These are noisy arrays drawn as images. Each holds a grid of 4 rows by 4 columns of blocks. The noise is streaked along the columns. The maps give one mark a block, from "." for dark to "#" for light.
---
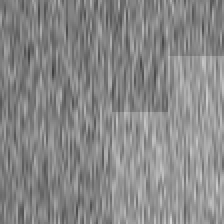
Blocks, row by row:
. . . .
. . . #
. . # #
. . # #
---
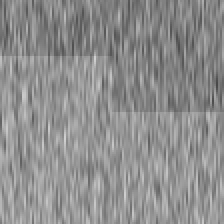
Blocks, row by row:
. . . .
# # . .
# # # #
# # # #
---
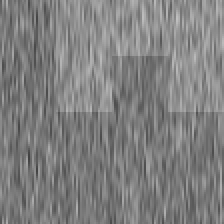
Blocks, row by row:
. # # #
. # . #
. . . .
. . . .
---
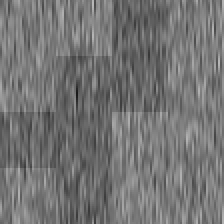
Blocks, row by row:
# # . #
# . . #
. . # #
# . # #
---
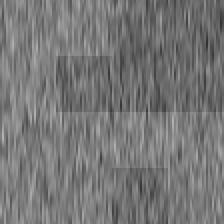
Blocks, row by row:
# # . .
# . . .
# # # #
# # . #
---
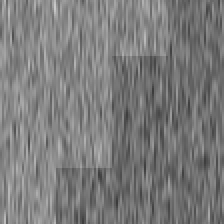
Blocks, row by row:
# # # .
# # . .
# # . .
# . . .
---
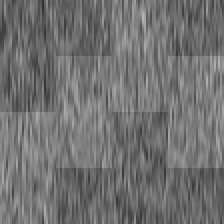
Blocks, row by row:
. . # .
. # # #
# # . #
# . . .
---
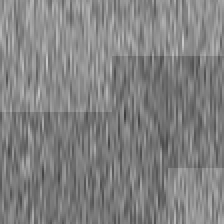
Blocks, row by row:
# # # #
# # . .
. . . .
. . . #
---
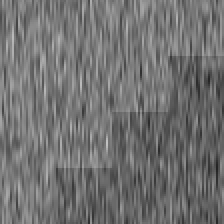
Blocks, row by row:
# # # #
# # # .
# # . .
# . . .
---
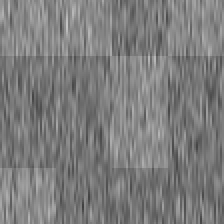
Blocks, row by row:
# # . #
. . # .
. . # .
# . . .
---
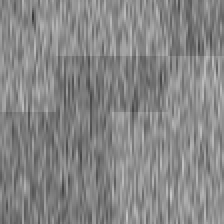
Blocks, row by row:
# # # .
# . . #
. . # #
. . # #
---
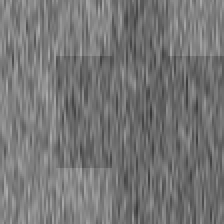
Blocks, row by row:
# # . #
# . . .
# . . .
# # . .
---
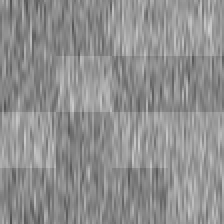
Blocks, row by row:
. . # #
. # . .
# . # #
. . . #
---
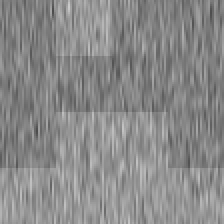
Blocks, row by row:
. # . .
. . . .
. # # .
# # # #
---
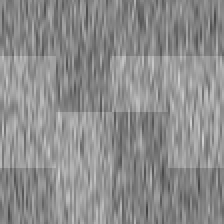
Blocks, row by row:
. . . .
# . # #
# # . #
. # . .
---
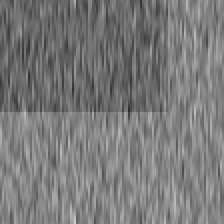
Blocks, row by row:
. . . #
. . . #
# # # #
# # # #
